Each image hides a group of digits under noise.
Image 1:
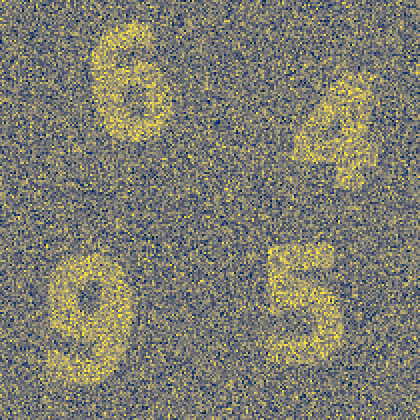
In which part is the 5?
bottom right
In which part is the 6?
top left
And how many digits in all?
4
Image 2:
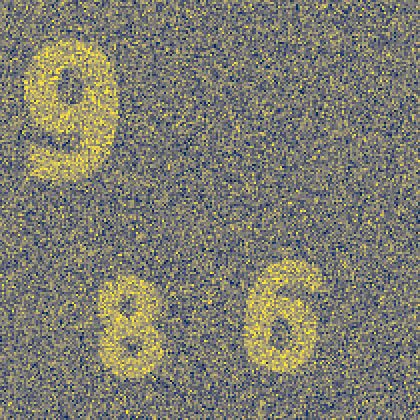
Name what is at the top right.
nothing
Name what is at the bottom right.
6
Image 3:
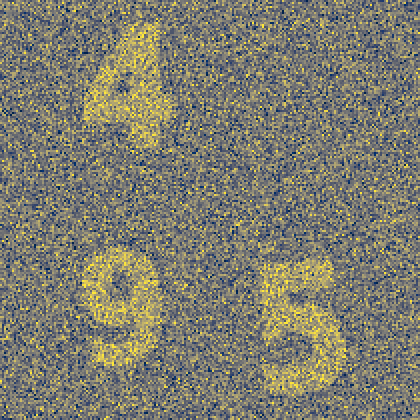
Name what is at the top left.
4
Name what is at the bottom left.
9
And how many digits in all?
3
